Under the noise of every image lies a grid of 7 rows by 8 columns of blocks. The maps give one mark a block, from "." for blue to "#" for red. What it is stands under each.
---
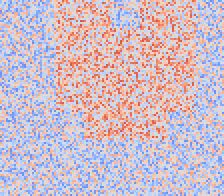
..##.##.
..#####.
..#####.
..#####.
...###..
........
........
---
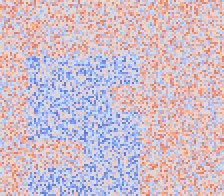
########
########
#....###
#...####
#....###
###..###
#....###
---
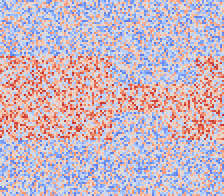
........
........
####...#
########
####..##
........
........
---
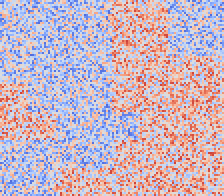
....##..
....##..
....####
#...####
##...###
....####
..######
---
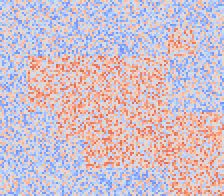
........
......#.
.#####..
.#####..
..######
...#####
......##
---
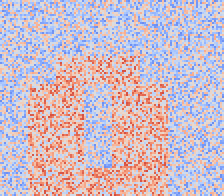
........
........
..###...
.##.##..
.##.##..
.##.##..
.#####..
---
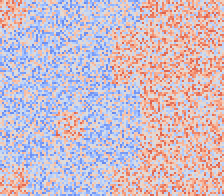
#....###
....####
....####
.....###
..#..###
.....###
#...####
